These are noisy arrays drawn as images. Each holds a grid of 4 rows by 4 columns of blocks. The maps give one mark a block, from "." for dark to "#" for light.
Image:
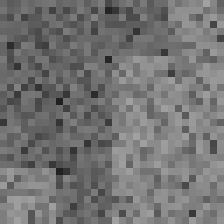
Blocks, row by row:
. . . #
. . # #
. . # #
# . # #
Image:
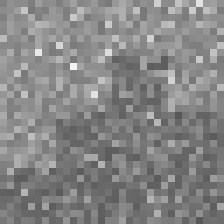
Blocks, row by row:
# # # #
# # . #
# . . .
. . . .
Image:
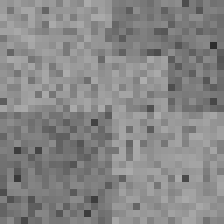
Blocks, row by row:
# # . .
# # # .
. . # #
. . # #
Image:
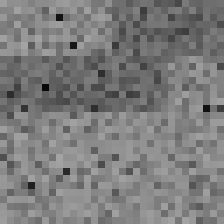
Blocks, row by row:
# # . .
. . . #
# # # #
# # # #
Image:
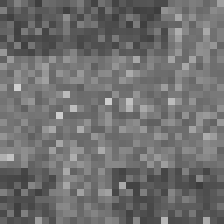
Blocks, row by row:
. . . #
# # # #
# # # #
. # . .
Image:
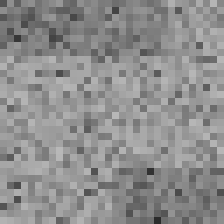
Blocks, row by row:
. . . #
# # # #
# # # #
# # . .
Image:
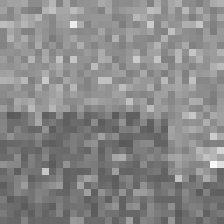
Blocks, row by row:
# # # #
# # # #
. . . #
. . . .
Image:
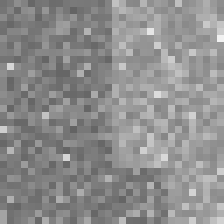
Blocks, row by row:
. . # #
. . # #
. . # #
. . . #
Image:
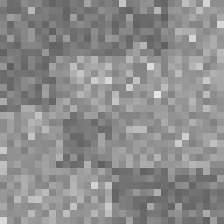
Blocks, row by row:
. . . #
. # # #
# . # #
# # . .
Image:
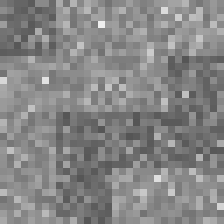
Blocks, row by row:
. # # #
# # # .
# . . .
# . # #
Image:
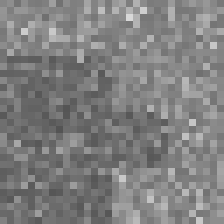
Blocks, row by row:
# # # #
. . # #
. . . #
. . # #
